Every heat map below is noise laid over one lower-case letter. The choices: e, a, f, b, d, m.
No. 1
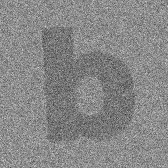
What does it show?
dark b
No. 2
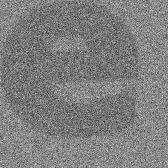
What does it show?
dark e
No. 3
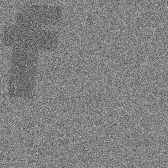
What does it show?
dark f
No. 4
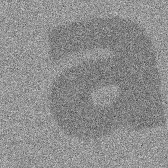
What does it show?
dark a
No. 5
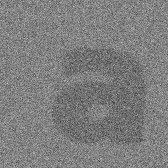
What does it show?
dark a
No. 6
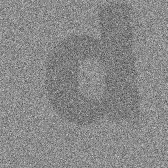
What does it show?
dark d
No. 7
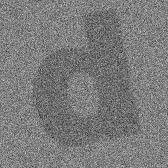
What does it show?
dark d
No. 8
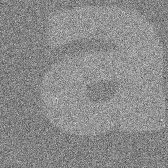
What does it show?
light a
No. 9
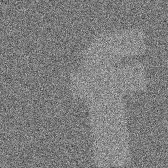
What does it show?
light f
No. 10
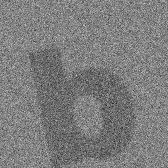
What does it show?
dark b
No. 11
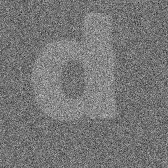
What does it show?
light d
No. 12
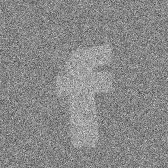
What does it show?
light f
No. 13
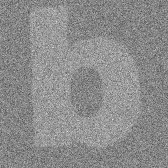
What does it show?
light b
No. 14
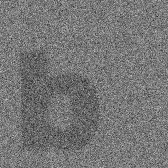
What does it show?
dark b
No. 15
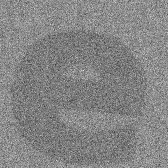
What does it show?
dark e
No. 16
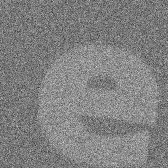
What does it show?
light e
